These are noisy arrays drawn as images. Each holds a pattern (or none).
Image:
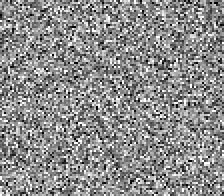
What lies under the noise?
only noise
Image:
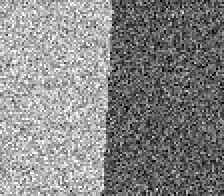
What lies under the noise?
a sharp edge
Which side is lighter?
left
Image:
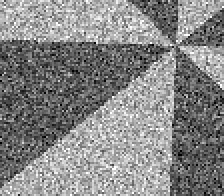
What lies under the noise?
spokes from one point
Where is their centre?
top right
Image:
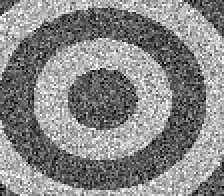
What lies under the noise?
rings round one point
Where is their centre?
centre
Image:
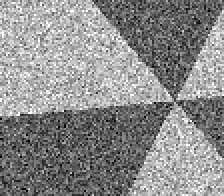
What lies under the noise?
spokes from one point
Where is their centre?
middle right
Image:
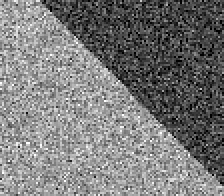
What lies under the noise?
a sharp edge
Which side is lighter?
bottom left
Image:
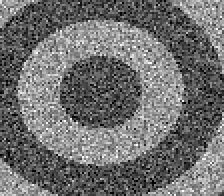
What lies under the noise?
rings round one point
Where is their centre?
centre
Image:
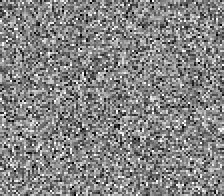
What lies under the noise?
only noise
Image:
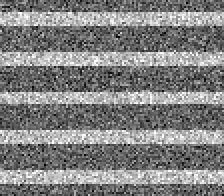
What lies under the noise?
horizontal stripes
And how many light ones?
5
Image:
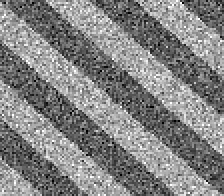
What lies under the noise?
diagonal stripes
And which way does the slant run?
top left to bottom right
